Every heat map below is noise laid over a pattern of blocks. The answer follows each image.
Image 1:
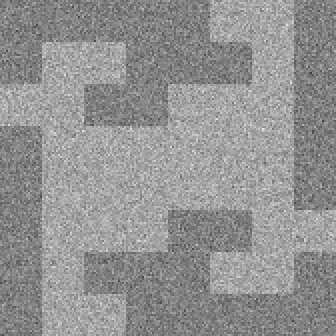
the same after a half turn
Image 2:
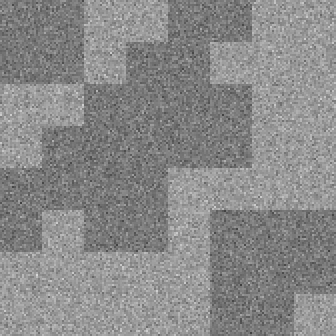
mirrored about the diagonal from the top left
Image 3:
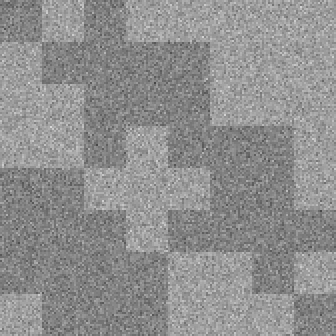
mirrored about the diagonal from the bottom left
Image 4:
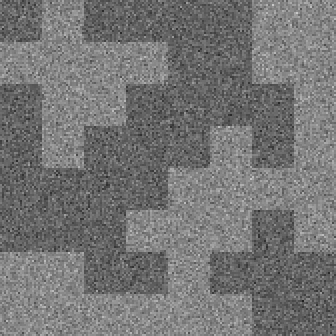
mirrored about the diagonal from the top left
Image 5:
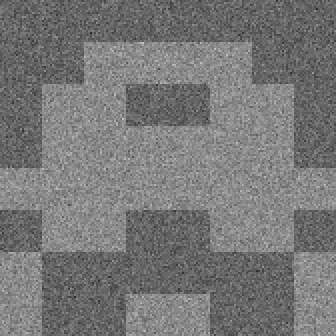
left and right mirror each other
